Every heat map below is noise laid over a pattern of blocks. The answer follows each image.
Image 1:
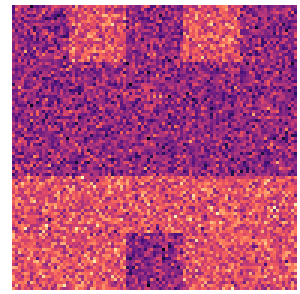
left and right mirror each other
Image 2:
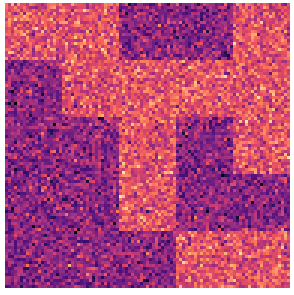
no symmetry
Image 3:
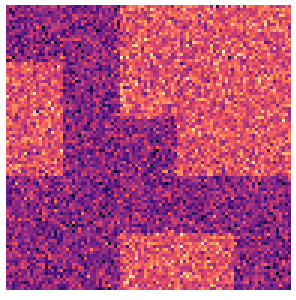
mirrored about the diagonal from the bottom left
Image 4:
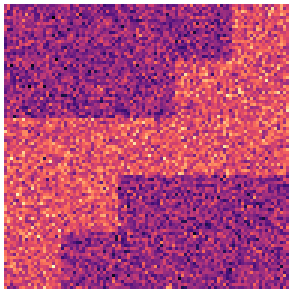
the same after a half turn
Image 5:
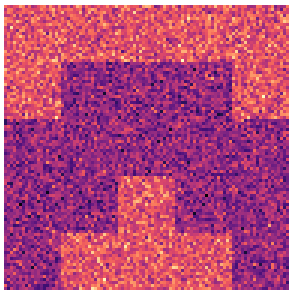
left and right mirror each other
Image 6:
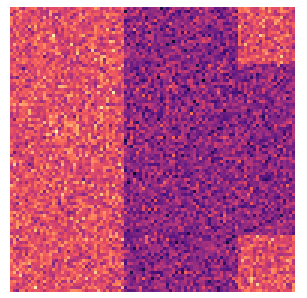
top and bottom mirror each other
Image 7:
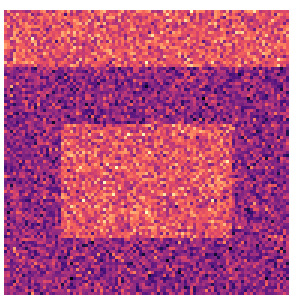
left and right mirror each other
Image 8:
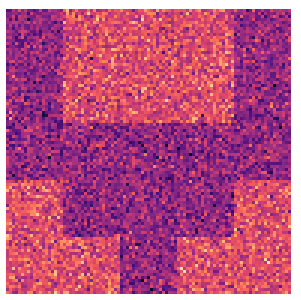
left and right mirror each other
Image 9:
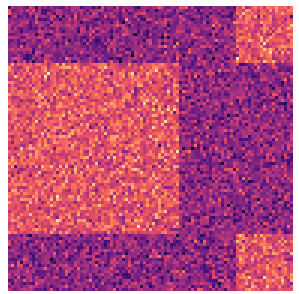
top and bottom mirror each other
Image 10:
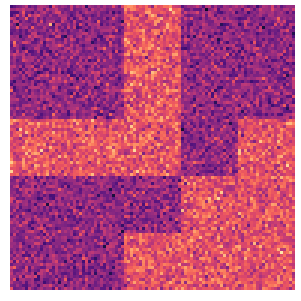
mirrored about the diagonal from the top left
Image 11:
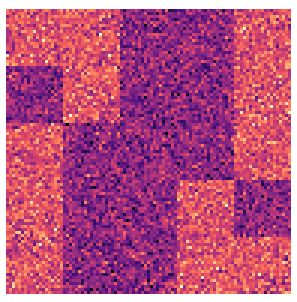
the same after a half turn
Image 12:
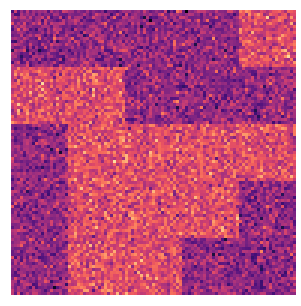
no symmetry
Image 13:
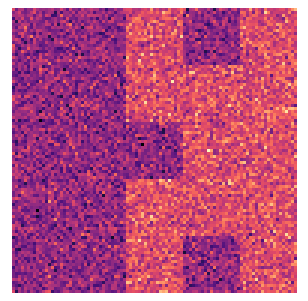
top and bottom mirror each other
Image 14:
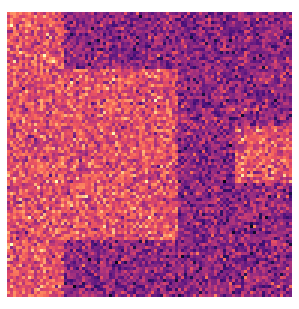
top and bottom mirror each other
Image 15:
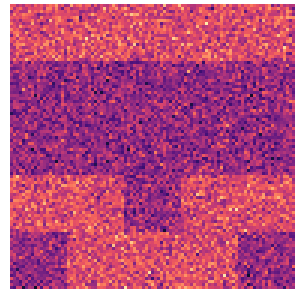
left and right mirror each other
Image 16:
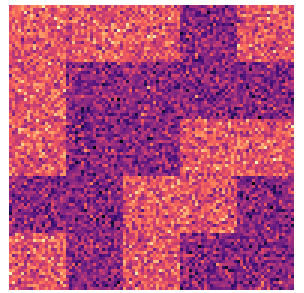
mirrored about the diagonal from the top left
